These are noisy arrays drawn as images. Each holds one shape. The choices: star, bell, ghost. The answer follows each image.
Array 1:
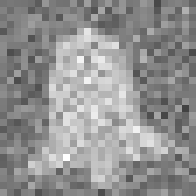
bell
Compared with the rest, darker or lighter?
lighter
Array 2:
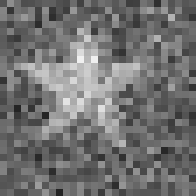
star
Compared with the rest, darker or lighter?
lighter
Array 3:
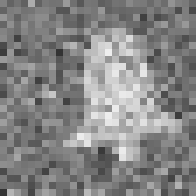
bell
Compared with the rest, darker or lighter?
lighter
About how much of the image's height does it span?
two thirds
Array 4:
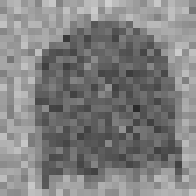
ghost
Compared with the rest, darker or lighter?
darker
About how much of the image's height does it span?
nearly all
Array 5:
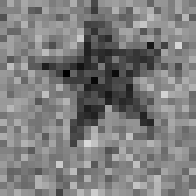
star
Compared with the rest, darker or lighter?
darker
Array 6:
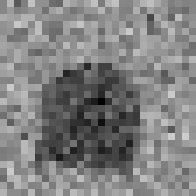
ghost
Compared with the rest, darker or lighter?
darker
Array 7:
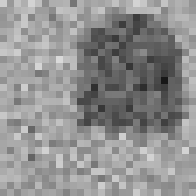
ghost
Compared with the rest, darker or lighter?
darker
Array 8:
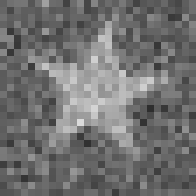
star
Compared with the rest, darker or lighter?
lighter
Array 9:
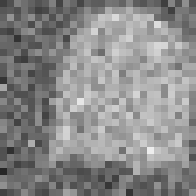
ghost
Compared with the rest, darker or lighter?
lighter
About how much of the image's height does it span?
nearly all
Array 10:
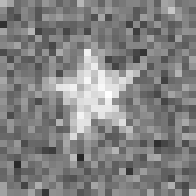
star
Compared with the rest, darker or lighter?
lighter
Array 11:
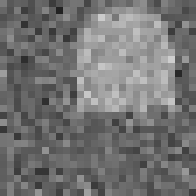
ghost
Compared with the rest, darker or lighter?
lighter
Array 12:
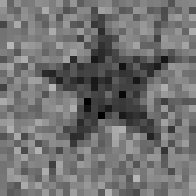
star
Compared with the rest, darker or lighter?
darker
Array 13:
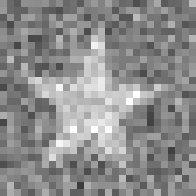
star
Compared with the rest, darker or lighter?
lighter
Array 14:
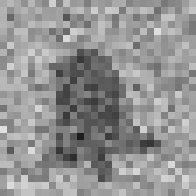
bell
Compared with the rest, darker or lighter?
darker
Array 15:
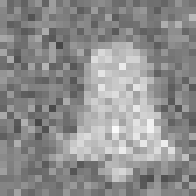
bell
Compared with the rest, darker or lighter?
lighter
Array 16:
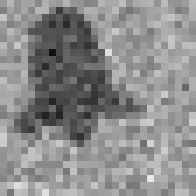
bell
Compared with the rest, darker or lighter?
darker
